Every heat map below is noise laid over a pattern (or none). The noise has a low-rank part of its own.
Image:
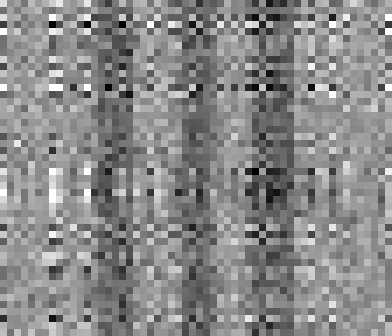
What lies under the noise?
bands of columns
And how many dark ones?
3
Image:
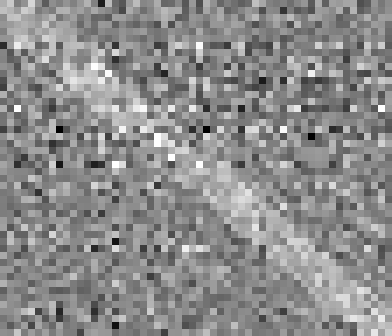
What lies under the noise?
a diagonal band
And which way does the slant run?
top left to bottom right
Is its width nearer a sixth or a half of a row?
a sixth
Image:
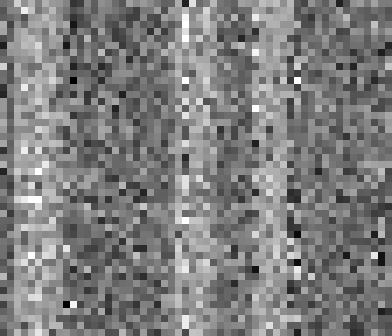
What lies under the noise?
bands of columns
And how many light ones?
3
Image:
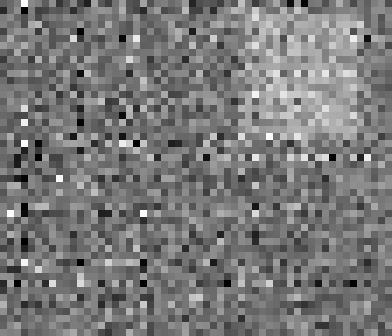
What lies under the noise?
one block
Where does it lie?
top right
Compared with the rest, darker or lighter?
lighter
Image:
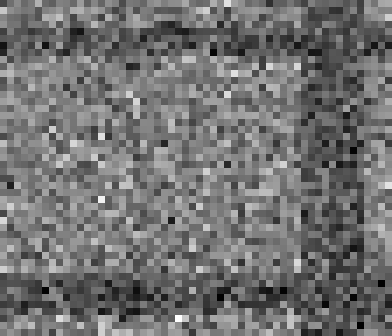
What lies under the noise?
bands of rows crossing bands of columns
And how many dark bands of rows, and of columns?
2 and 1
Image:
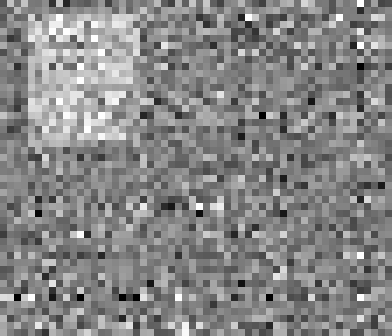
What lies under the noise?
one block
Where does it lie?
top left
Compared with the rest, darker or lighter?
lighter
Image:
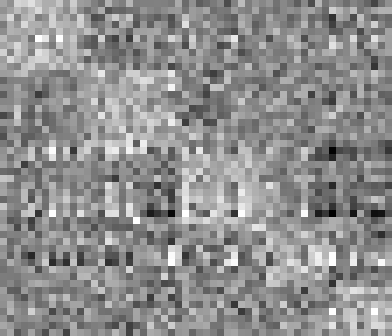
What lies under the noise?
blocks along the diagonal
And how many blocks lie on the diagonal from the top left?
5
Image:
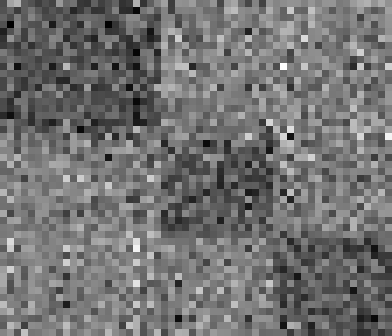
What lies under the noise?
blocks along the diagonal
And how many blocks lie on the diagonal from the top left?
3
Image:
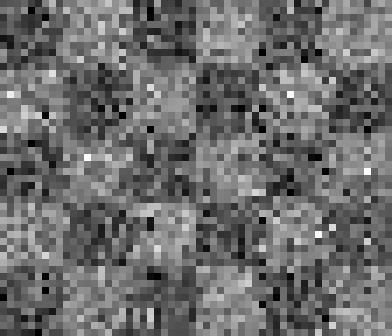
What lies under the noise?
a checkerboard
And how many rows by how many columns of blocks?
5 by 6
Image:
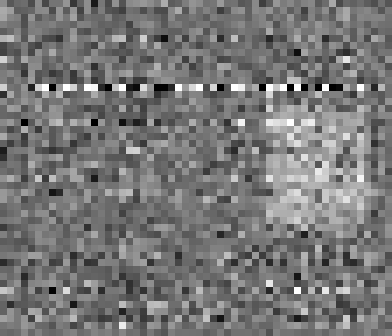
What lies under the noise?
one block
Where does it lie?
middle right
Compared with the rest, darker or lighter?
lighter
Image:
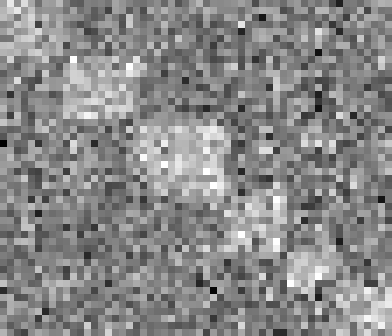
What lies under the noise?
blocks along the diagonal
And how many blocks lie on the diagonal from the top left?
6
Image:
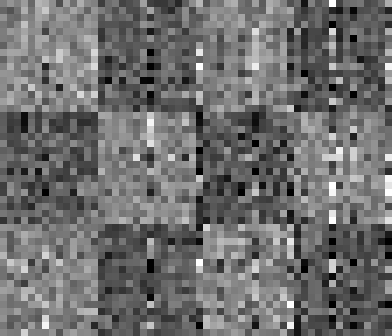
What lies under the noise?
a checkerboard
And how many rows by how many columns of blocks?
3 by 4
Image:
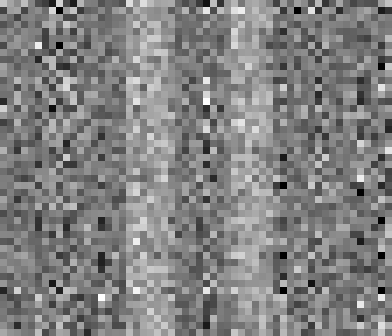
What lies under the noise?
bands of columns
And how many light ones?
2
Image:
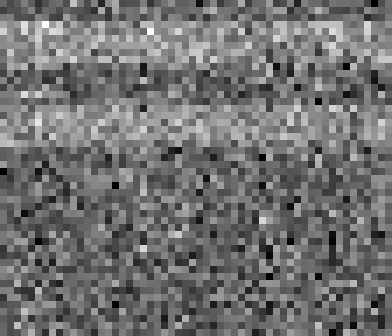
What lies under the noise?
bands of rows
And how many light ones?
2
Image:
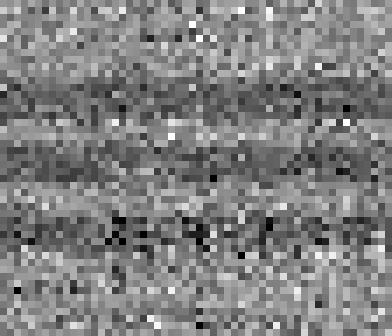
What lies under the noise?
bands of rows
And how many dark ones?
3
